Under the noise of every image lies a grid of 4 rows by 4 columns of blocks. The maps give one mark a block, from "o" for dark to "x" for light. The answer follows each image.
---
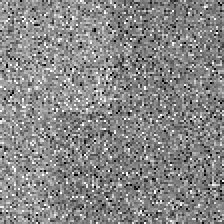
xxoo
xxoo
xooo
xooo
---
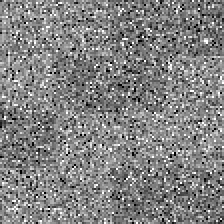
xxoo
xoox
oxxx
xxoo
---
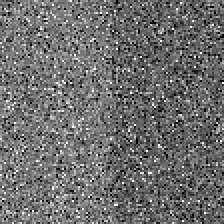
xxoo
xxoo
xxoo
xxoo
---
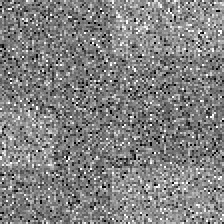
ooxx
oooo
xooo
ooxx
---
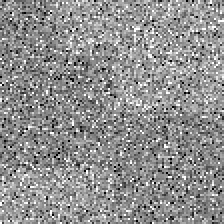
oxxx
ooxx
oooo
xxoo
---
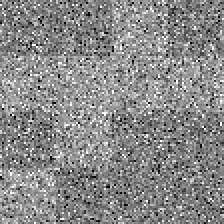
ooxo
xxxx
oxoo
xooo
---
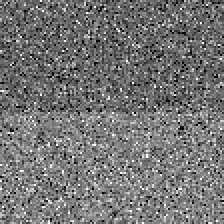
oooo
oooo
xxxx
xxxx
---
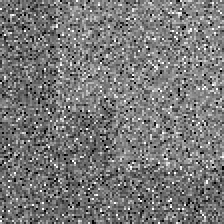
oxxx
oxxx
ooxx
oooo
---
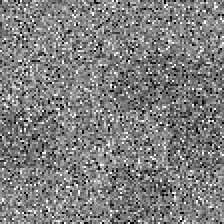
xxxx
xxoo
oxxo
xxox
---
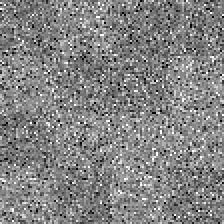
oxoo
xoox
oxxx
xoxo
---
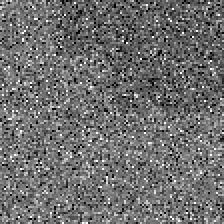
xooo
xxoo
xxxx
xxxx
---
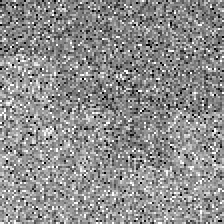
oooo
xooo
xxox
xxxx
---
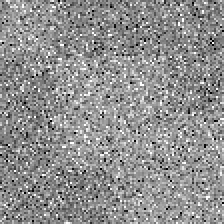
xooo
oxxo
oxxx
ooxx
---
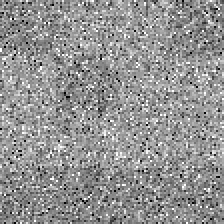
oxxo
xoxx
xxxx
oooo
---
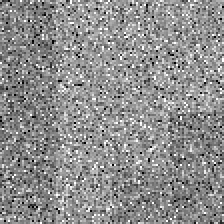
oxxx
oxxx
oxxo
oxoo
